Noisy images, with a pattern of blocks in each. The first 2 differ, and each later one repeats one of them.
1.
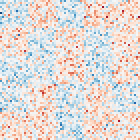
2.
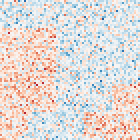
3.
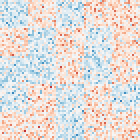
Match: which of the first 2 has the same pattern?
1
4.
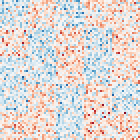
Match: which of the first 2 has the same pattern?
1
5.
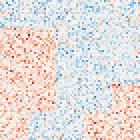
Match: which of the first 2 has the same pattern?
2
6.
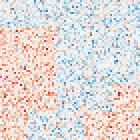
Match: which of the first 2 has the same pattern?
2
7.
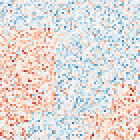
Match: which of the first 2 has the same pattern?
2
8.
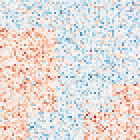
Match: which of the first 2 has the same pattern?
2
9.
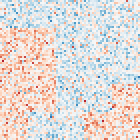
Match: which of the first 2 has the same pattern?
2
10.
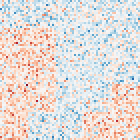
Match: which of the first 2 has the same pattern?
2
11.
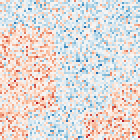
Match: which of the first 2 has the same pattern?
2
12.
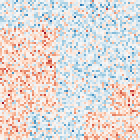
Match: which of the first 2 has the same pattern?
2
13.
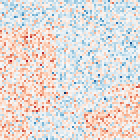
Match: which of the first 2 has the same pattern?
2
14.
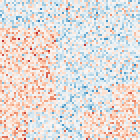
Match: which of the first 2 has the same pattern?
2
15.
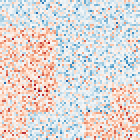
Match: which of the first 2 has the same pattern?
2
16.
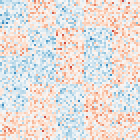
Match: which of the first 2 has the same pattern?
1
